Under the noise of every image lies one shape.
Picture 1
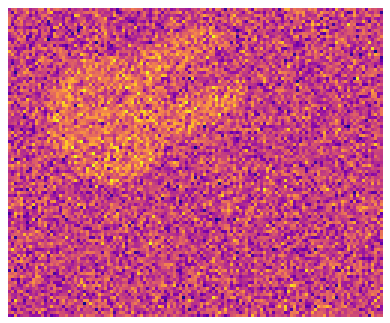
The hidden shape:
rabbit's head
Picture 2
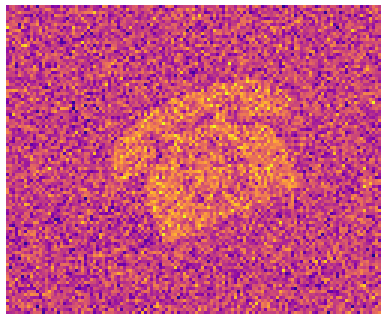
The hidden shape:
telephone
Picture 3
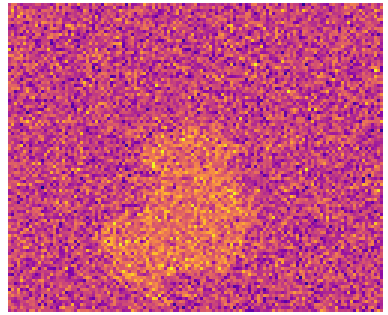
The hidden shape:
car
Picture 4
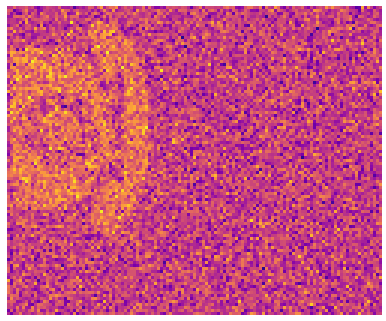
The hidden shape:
telephone
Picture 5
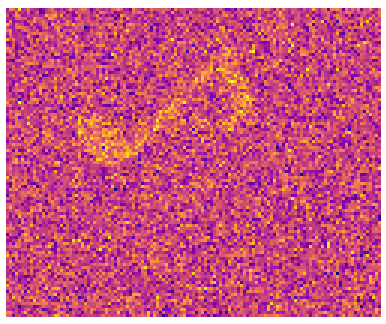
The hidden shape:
musical note
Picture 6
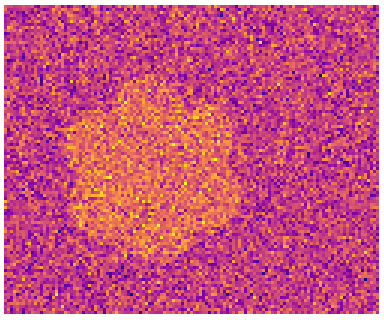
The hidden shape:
flower
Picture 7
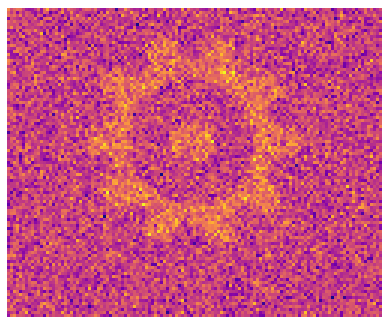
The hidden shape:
gear
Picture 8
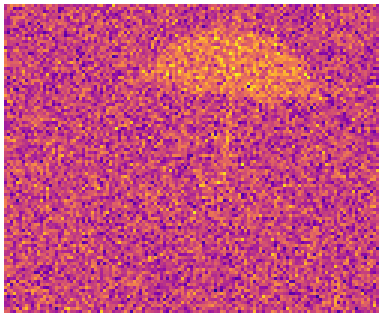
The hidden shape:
umbrella
